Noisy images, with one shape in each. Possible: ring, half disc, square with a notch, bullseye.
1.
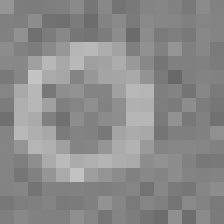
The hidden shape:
ring
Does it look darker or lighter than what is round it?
lighter
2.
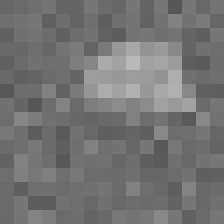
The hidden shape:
half disc
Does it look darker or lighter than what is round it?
lighter
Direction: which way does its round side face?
up
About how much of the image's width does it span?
half
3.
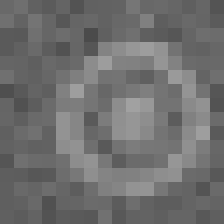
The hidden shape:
bullseye
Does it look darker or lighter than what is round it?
lighter
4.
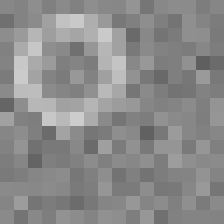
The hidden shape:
ring
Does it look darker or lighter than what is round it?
lighter
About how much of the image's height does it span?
half
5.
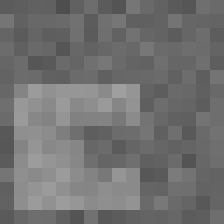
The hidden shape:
square with a notch
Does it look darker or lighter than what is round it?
lighter
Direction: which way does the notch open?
right
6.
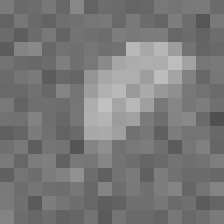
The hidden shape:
half disc
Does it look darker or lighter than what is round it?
lighter
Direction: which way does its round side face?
up and left
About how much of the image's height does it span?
half
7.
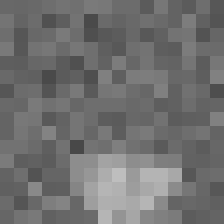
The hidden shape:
half disc
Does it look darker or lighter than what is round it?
lighter
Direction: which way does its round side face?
down
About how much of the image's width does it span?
half
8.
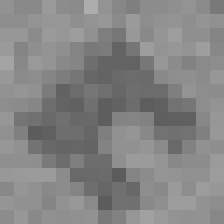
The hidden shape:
square with a notch
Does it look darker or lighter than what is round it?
darker
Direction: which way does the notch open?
down and right
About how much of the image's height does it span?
nearly all
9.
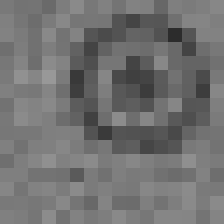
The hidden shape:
bullseye
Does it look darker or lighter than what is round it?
darker
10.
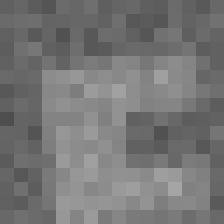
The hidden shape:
square with a notch
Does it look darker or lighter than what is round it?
lighter
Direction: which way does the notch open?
right
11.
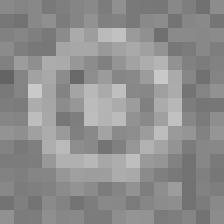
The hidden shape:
bullseye
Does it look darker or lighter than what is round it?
lighter
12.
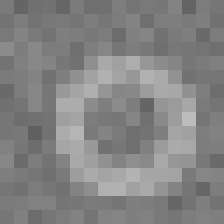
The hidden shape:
ring
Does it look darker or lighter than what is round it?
lighter
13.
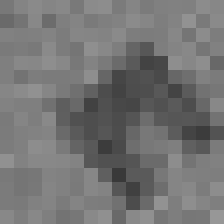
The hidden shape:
square with a notch
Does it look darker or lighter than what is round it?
darker
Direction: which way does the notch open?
down and right
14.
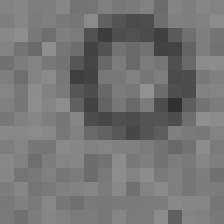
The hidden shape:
ring
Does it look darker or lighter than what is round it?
darker
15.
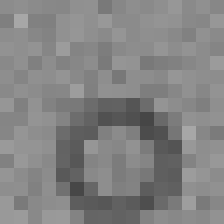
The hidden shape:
ring
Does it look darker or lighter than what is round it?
darker
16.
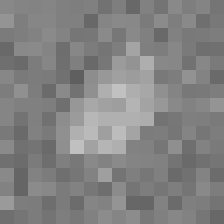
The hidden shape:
half disc
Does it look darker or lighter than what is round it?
lighter
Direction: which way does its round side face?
down and right
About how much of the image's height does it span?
half
